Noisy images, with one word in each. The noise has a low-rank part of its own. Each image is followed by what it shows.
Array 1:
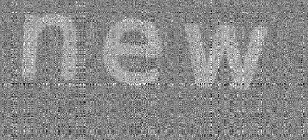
new
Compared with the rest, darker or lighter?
lighter
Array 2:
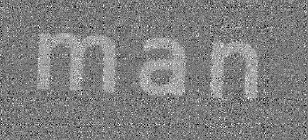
man
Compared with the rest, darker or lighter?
lighter
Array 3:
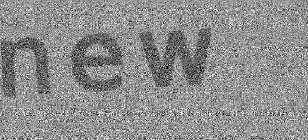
new
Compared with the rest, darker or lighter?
darker
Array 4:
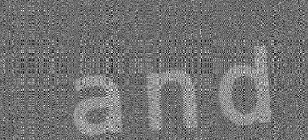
and
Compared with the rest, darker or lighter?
lighter
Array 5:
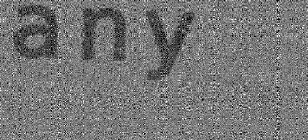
any
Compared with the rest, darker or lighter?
darker
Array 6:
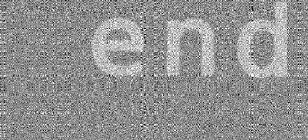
end
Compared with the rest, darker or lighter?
lighter
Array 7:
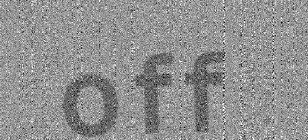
off
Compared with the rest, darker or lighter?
darker
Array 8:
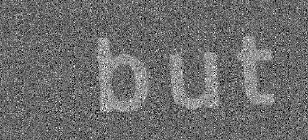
but
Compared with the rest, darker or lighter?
lighter
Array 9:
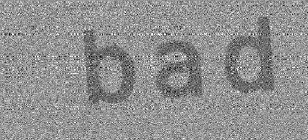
bad
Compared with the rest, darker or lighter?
darker
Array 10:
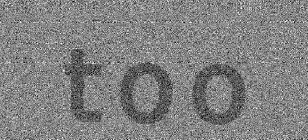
too
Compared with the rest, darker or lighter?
darker
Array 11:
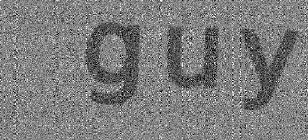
guy
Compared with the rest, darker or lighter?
darker
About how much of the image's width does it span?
two thirds
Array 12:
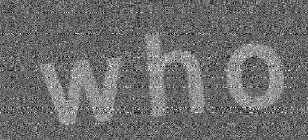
who
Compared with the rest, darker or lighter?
lighter
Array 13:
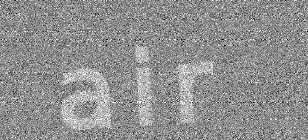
air
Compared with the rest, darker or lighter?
lighter
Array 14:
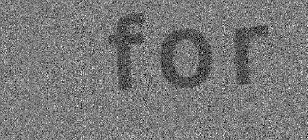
for
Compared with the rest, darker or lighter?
darker
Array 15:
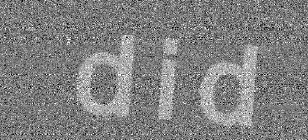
did
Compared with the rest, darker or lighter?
lighter
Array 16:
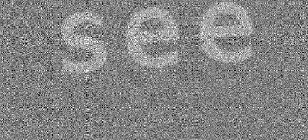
see
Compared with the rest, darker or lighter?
lighter
